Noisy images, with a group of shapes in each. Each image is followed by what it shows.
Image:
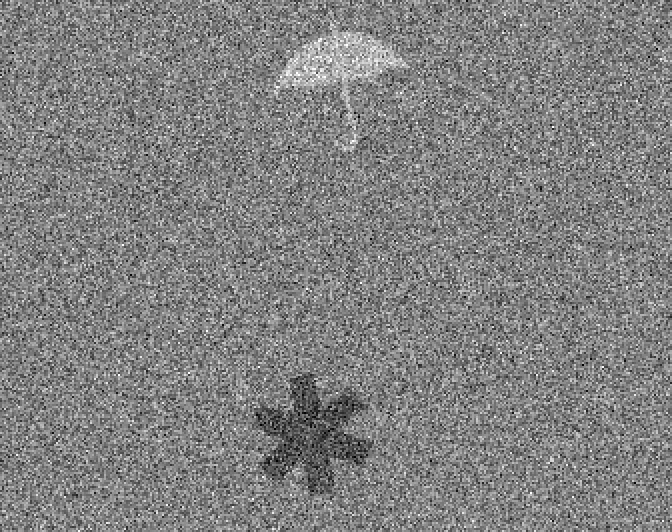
top middle: light umbrella; bottom middle: dark asterisk
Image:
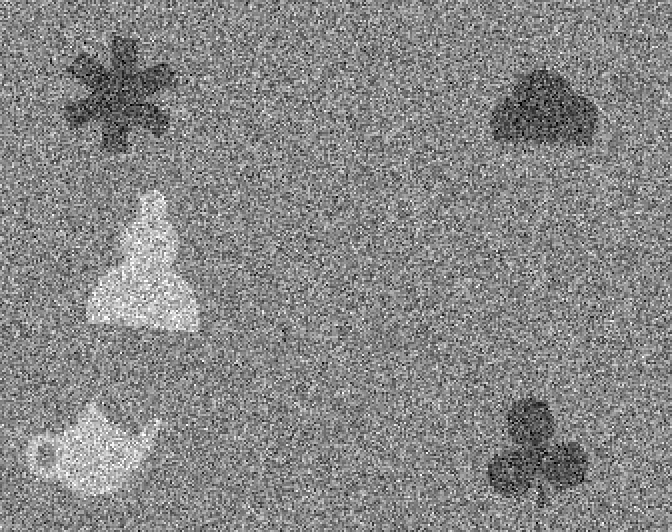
top left: dark asterisk; top right: dark cloud; middle left: light chess pawn; bottom left: light teapot; bottom right: dark club
